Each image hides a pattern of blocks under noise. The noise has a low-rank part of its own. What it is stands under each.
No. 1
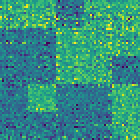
mirrored about the diagonal from the bottom left
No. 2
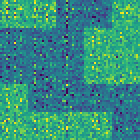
no symmetry
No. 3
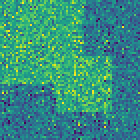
mirrored about the diagonal from the top left
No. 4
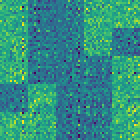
the same after a half turn
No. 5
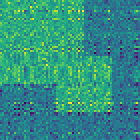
mirrored about the diagonal from the top left
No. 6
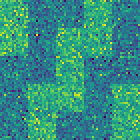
the same after a half turn
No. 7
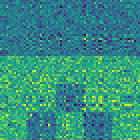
left and right mirror each other
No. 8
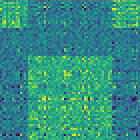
left and right mirror each other
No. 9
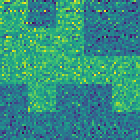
no symmetry
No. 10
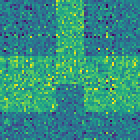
left and right mirror each other
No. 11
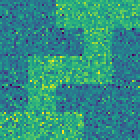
the same after a half turn
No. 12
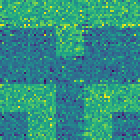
left and right mirror each other
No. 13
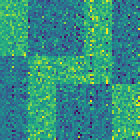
the same after a half turn
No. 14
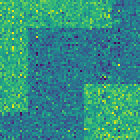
mirrored about the diagonal from the top left
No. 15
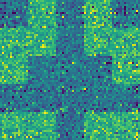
left and right mirror each other
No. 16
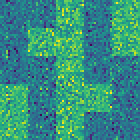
the same after a half turn
